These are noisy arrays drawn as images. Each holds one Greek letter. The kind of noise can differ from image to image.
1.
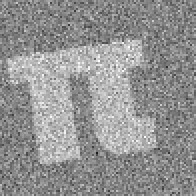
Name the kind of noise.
independent entries
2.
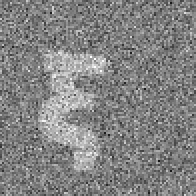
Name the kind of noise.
independent entries
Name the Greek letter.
xi
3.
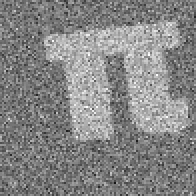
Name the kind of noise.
independent entries
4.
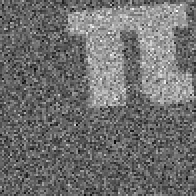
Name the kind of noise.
independent entries
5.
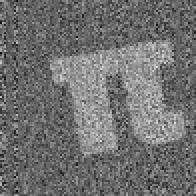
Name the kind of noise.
columns of uneven size
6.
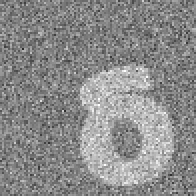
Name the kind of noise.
independent entries
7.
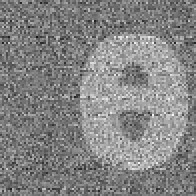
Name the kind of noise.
rows of uneven size
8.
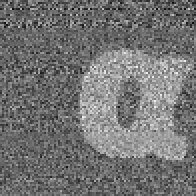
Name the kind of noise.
rows of uneven size
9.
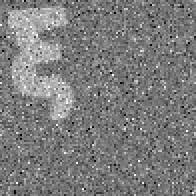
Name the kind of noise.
heavy tails
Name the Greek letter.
xi
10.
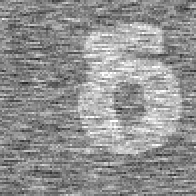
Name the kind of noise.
streaked along the rows
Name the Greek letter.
delta
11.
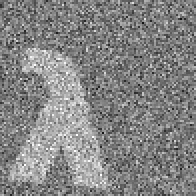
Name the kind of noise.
independent entries
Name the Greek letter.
lambda
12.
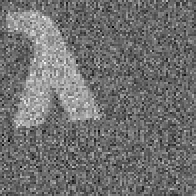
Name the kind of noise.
low rank plus noise
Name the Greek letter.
lambda
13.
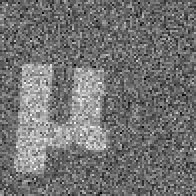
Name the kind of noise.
independent entries
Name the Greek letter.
mu
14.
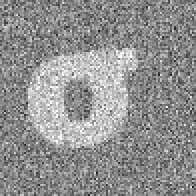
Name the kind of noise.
low rank plus noise
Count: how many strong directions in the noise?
five to eight
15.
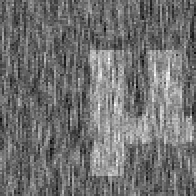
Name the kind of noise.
streaked along the columns
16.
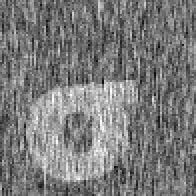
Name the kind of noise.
streaked along the columns
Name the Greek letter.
sigma
